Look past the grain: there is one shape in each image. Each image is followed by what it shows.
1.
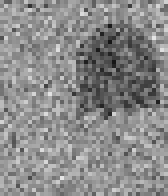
dark ghost
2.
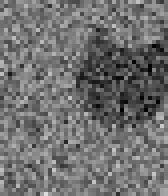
dark cat's head
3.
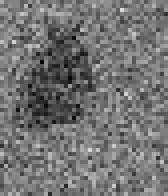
dark chess knight
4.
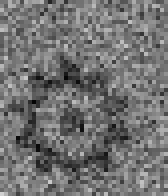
dark gear
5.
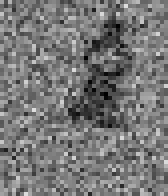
dark chess bishop
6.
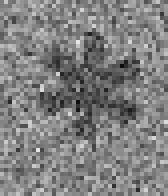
dark asterisk
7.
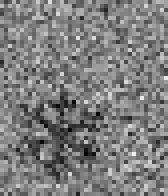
dark snowflake
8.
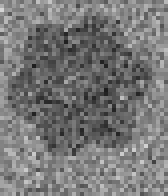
dark flower
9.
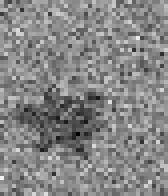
dark turtle
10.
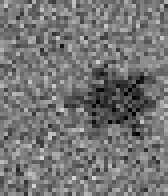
dark turtle
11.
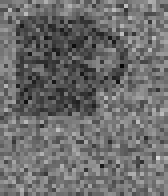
dark cup
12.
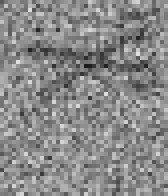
dark pair of scissors
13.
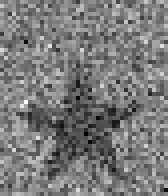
dark star
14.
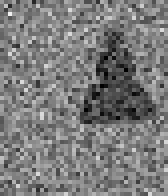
dark chess pawn
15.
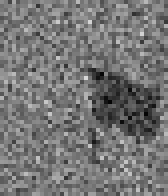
dark flag
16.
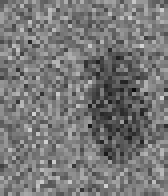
dark footprint
